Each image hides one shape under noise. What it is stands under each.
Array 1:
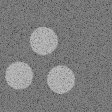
three dots
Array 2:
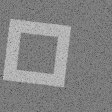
square frame
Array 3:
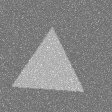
triangle
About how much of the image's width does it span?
two thirds
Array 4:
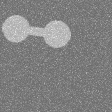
dumbbell
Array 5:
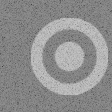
bullseye
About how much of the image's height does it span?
two thirds
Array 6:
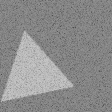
triangle
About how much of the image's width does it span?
two thirds
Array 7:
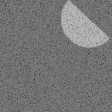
half disc
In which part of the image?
top right
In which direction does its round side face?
down and left
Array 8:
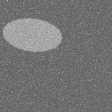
ellipse
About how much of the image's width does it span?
half
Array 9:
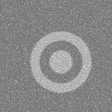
bullseye
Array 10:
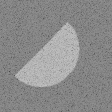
half disc
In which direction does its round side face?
down and right
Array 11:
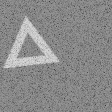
triangle frame
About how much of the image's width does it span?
half
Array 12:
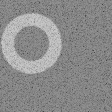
ring
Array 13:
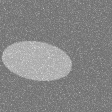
ellipse
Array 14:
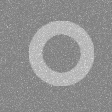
ring
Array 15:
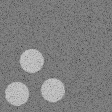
three dots
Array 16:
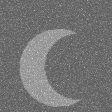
crescent
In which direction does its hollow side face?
right
